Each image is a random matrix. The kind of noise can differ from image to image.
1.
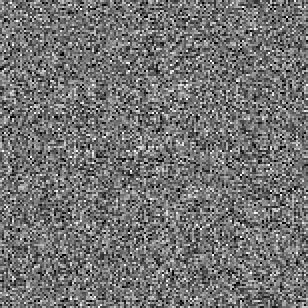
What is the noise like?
low rank plus noise
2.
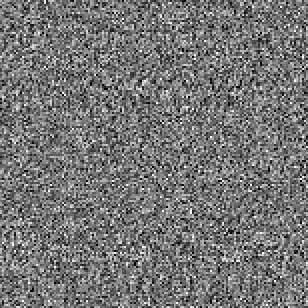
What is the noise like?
low rank plus noise
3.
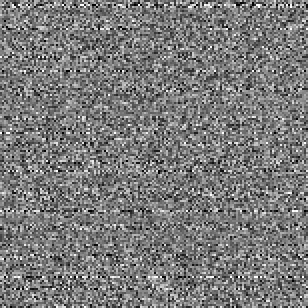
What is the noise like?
rows of uneven size
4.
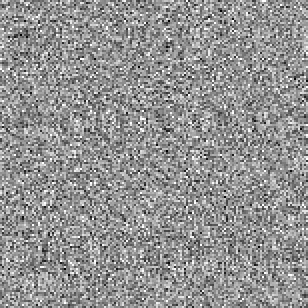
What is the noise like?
low rank plus noise
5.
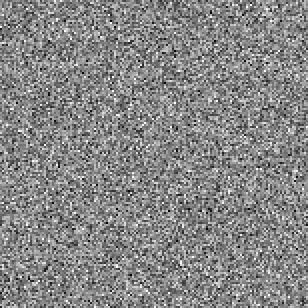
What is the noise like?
independent entries
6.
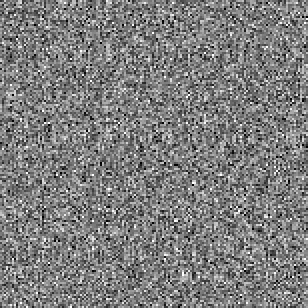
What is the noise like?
low rank plus noise
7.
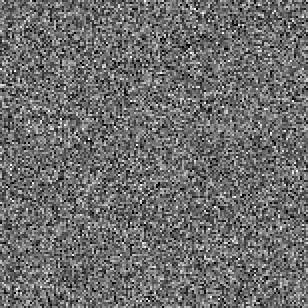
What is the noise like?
independent entries
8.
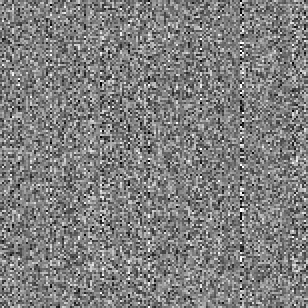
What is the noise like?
columns of uneven size
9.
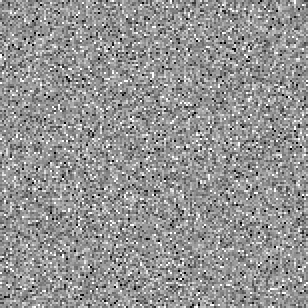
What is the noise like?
heavy tails
